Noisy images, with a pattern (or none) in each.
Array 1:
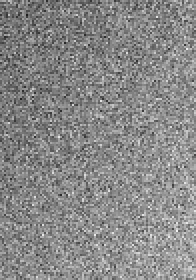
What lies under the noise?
a smooth slope
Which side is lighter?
bottom right
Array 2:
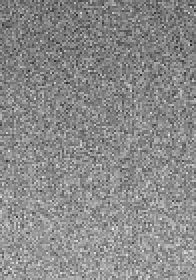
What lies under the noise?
a smooth slope
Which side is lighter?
bottom
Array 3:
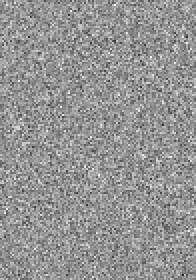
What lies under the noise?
only noise
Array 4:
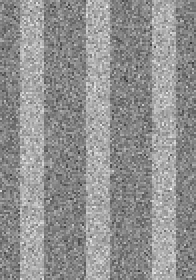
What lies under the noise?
vertical stripes
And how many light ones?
3
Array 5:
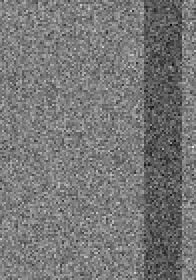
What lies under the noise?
one vertical stripe
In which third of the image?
right
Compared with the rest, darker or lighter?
darker
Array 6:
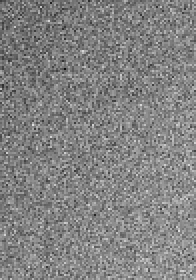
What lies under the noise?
a smooth slope
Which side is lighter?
bottom right
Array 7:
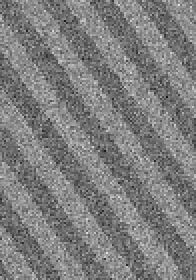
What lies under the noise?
diagonal stripes
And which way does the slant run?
top left to bottom right
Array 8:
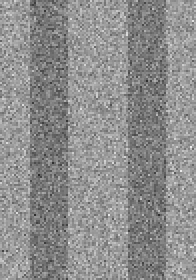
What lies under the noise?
vertical stripes
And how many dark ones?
2
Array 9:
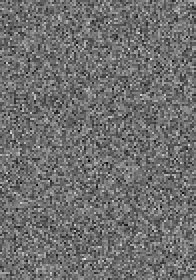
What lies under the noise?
only noise
